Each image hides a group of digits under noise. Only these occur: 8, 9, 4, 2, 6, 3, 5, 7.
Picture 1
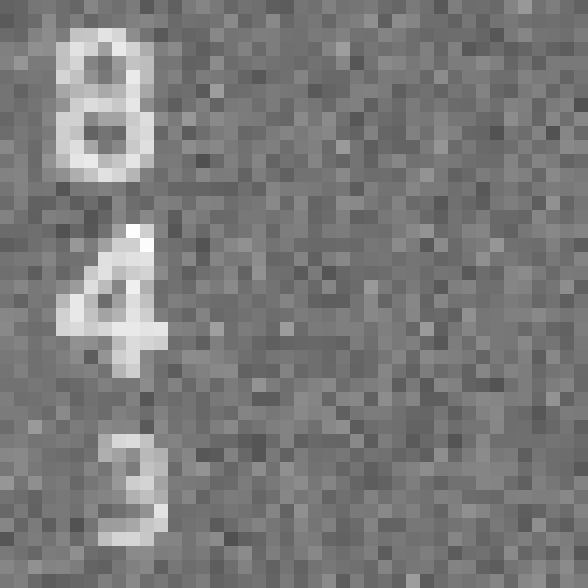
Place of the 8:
top left
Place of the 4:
middle left
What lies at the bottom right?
nothing
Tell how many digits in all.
3
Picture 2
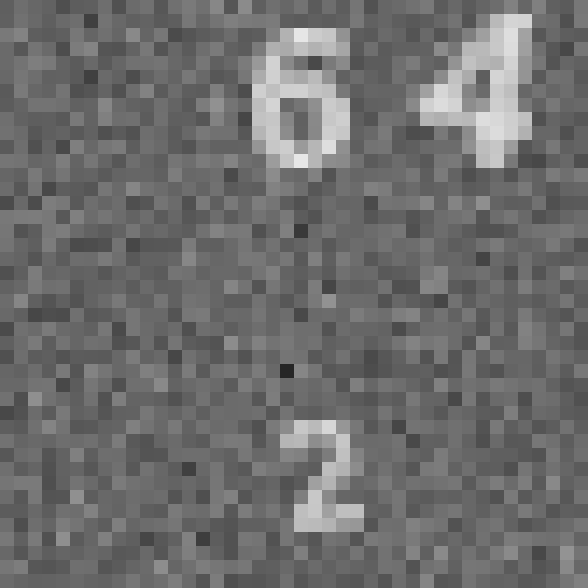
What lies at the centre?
nothing
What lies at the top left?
nothing
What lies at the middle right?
nothing
